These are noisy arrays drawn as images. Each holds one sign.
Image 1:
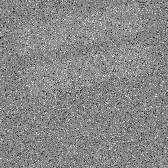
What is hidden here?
light equals sign
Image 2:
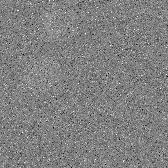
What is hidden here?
light colon
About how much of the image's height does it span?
half
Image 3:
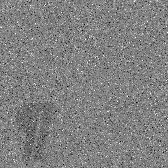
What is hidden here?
dark pilcrow, bottom left
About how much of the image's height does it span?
a third
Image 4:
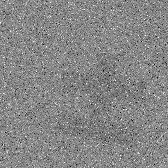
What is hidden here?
dark plus-minus sign
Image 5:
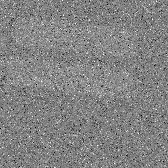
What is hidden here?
light equals sign
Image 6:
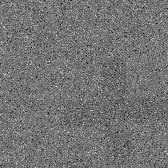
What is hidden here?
dark plus sign
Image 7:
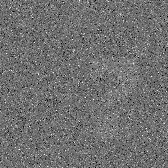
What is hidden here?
light question mark
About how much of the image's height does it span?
half
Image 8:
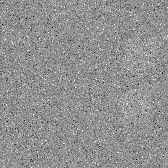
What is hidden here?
light colon
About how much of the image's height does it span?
half
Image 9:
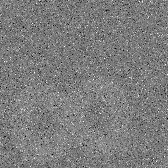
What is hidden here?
light infinity sign
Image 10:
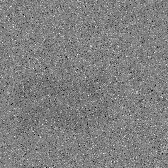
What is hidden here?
dark approximately sign
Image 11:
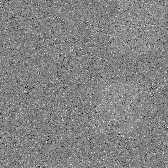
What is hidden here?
light colon
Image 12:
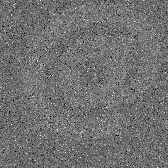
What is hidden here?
light at sign
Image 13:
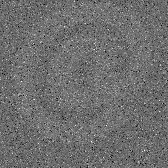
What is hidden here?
light at sign
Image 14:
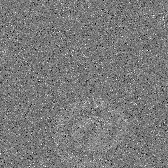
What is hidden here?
light at sign, bottom middle
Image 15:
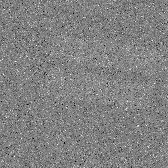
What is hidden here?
light equals sign
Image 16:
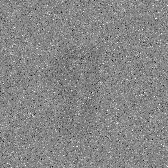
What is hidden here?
dark pilcrow
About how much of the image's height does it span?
half
